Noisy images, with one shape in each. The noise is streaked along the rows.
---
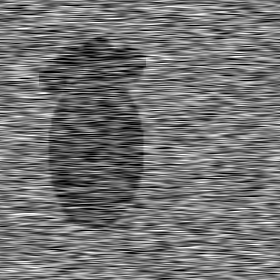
footprint
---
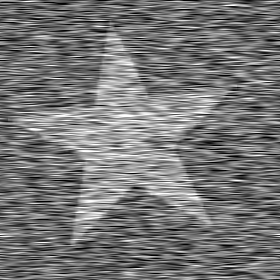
star
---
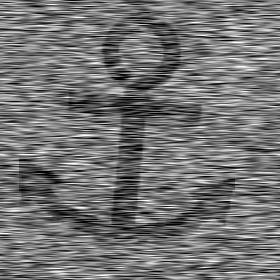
anchor
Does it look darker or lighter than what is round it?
darker
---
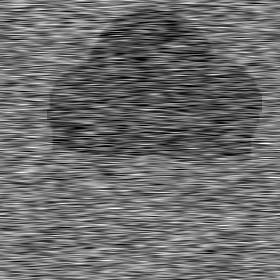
cloud
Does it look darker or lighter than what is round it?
darker
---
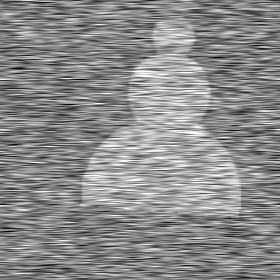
chess pawn
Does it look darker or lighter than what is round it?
lighter
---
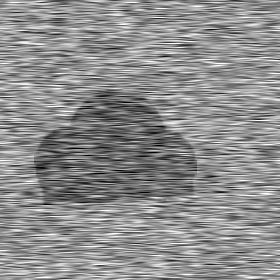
cloud
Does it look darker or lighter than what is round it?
darker
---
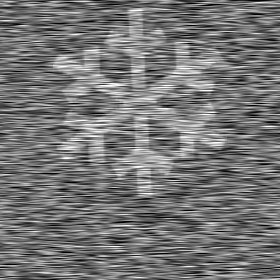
snowflake
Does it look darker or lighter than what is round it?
lighter
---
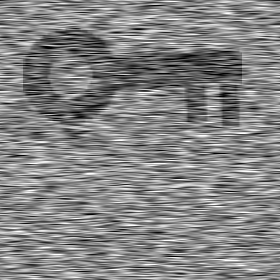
key
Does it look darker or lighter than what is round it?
darker
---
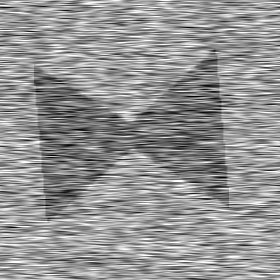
bow tie
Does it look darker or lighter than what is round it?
darker
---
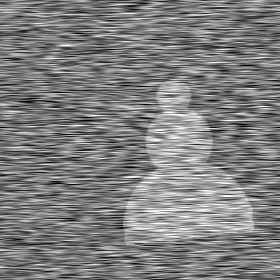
chess pawn
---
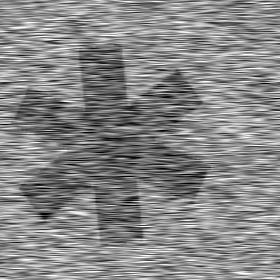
asterisk
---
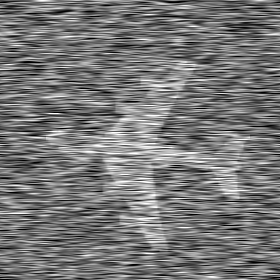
airplane
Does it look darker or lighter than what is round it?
lighter
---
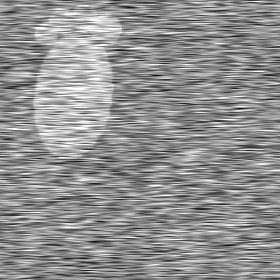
footprint
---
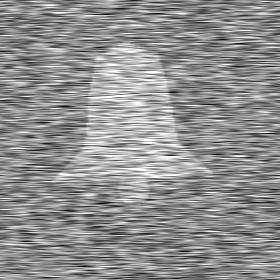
bell
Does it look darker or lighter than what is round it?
lighter
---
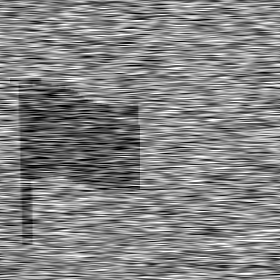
flag
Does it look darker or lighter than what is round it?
darker
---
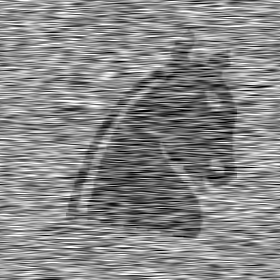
chess knight
